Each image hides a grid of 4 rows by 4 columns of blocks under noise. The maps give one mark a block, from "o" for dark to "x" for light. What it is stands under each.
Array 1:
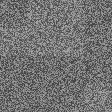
o x x o
x x x o
o o o o
o o o x
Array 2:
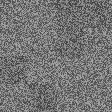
x x o o
x x o x
o x x x
x o x x
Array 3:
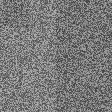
o x o o
x x o o
x x o o
x x o o
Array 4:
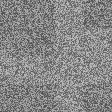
o o x o
o o x x
x x x x
o o x o
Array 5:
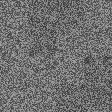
x o o x
x o x x
x x x o
x x o o
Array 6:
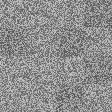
x x x o
o x o x
x x x o
x x o x
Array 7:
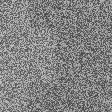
x o o o
x x o o
x x o o
x o o o
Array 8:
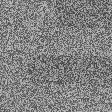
x x o o
x x x x
x o o o
x x x x
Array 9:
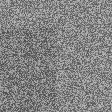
x x x x
o o x x
o o x x
o o x x
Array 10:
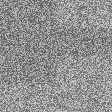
o o x x
o o o o
o o x x
x x x x
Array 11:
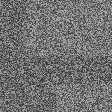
o x x x
o x x x
o o o o
o o x x
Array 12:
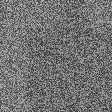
x x o x
x o o o
x o o o
x o o o
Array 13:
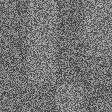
o x o x
o x o x
o x o o
o o x o
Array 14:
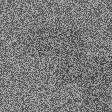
x x x x
x o o x
x x o o
x x x o
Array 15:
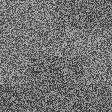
x x o o
x x x x
x o o x
o o o o
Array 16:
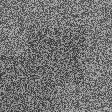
x x x x
x o o x
o o o x
o o x x
